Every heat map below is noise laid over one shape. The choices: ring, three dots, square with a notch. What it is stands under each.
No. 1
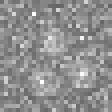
light three dots
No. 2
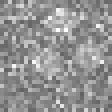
light three dots
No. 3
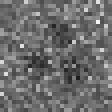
dark three dots
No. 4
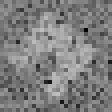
light square with a notch
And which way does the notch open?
down and left
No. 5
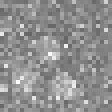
light three dots
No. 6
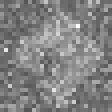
light square with a notch
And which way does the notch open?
down and left
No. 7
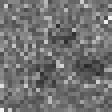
dark three dots
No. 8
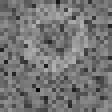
light ring
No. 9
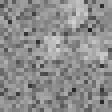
light three dots
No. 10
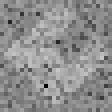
light square with a notch
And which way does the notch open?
up and right
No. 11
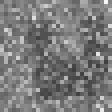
dark square with a notch
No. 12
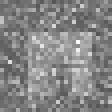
light square with a notch
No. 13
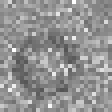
dark ring
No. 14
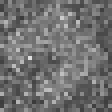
light square with a notch
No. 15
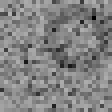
dark ring
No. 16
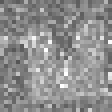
light square with a notch
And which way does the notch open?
up
